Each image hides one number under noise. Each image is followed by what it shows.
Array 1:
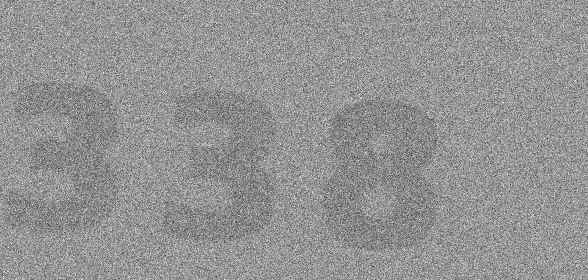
338
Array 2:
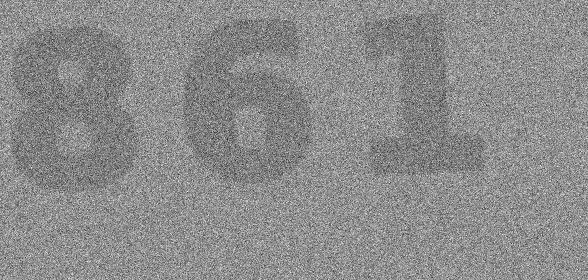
861
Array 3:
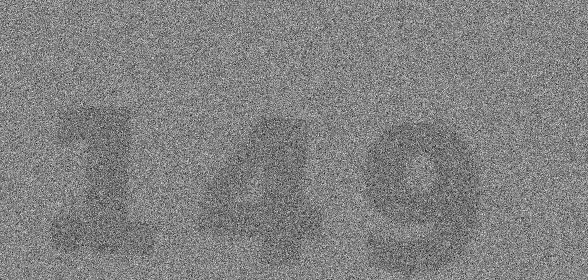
149
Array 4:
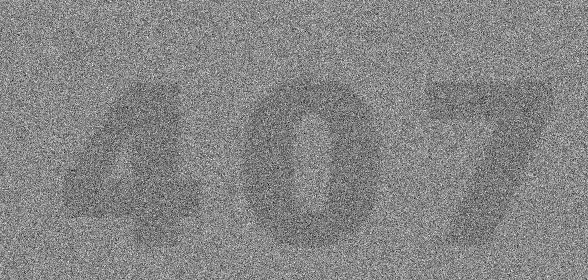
407
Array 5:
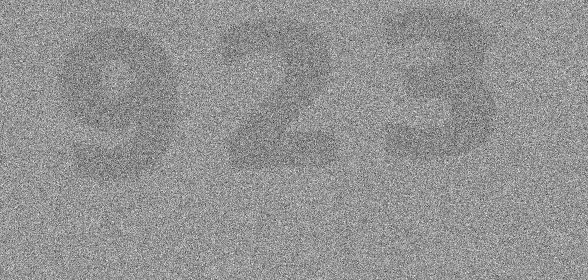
923
